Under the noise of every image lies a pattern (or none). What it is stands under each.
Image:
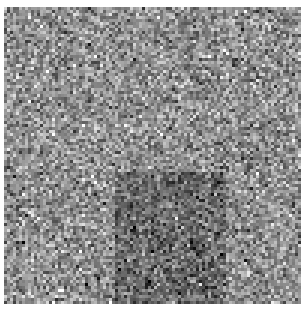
one block
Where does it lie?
bottom middle
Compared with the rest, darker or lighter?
darker
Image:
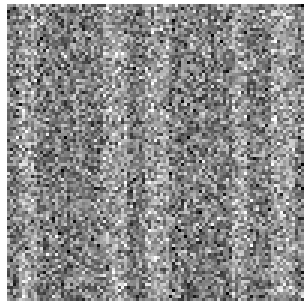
bands of columns
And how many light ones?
5
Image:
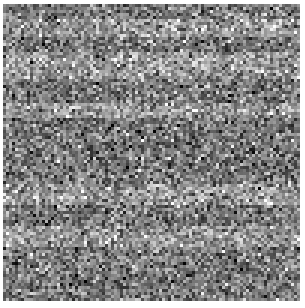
bands of rows
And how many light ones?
5
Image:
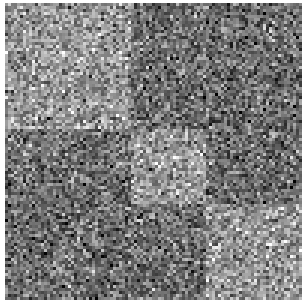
blocks along the diagonal
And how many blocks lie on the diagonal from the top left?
3
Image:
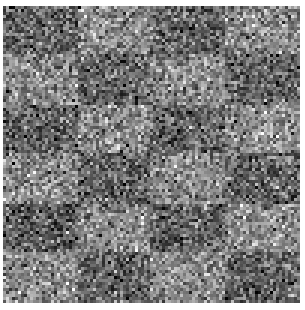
a checkerboard
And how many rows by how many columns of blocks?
6 by 4
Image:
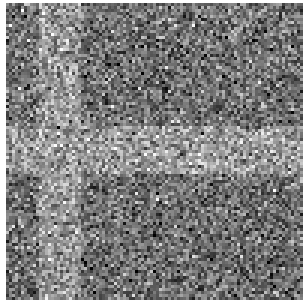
bands of rows crossing bands of columns
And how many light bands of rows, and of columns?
1 and 1
